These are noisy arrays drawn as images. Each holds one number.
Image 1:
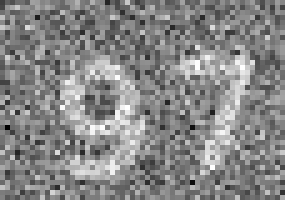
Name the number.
97
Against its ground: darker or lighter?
lighter
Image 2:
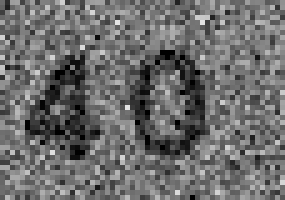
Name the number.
40
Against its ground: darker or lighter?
darker
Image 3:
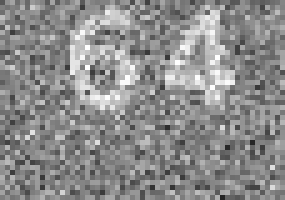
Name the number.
64
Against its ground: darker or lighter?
lighter
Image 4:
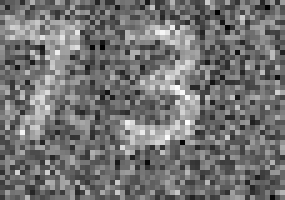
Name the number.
73
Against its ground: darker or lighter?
lighter
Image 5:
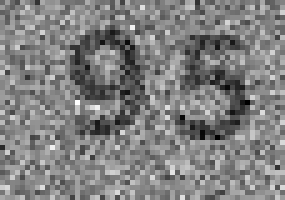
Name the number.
95
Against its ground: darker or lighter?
darker
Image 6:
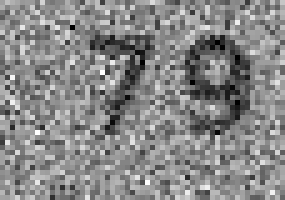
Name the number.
79
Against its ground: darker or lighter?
darker
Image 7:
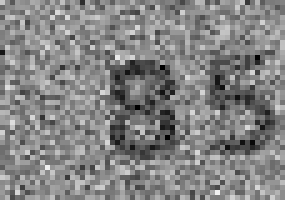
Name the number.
85
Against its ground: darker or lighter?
darker
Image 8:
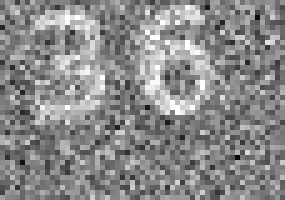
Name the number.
36
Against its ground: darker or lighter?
lighter
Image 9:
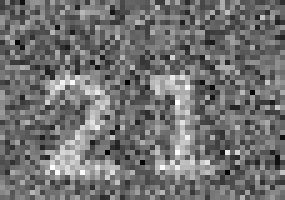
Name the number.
21
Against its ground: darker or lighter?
lighter
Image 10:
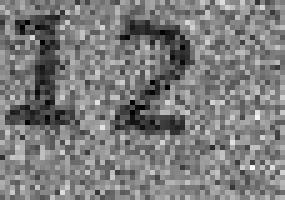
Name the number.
12
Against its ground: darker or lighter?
darker
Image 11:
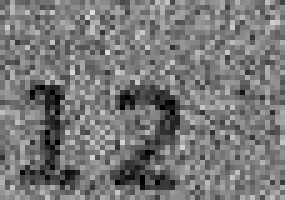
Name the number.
12
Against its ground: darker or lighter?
darker
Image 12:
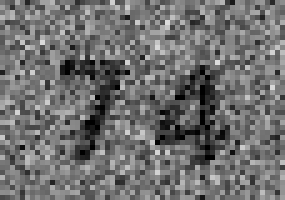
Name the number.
74
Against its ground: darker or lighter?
darker
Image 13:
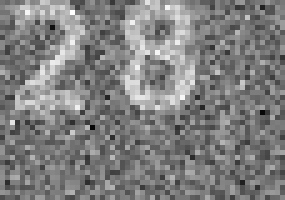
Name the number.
28
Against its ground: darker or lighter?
lighter
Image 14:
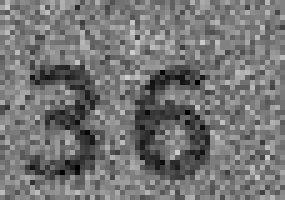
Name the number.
36
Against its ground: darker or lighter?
darker
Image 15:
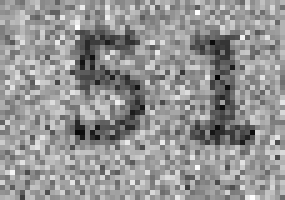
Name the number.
51
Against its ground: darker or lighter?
darker
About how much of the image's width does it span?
two thirds
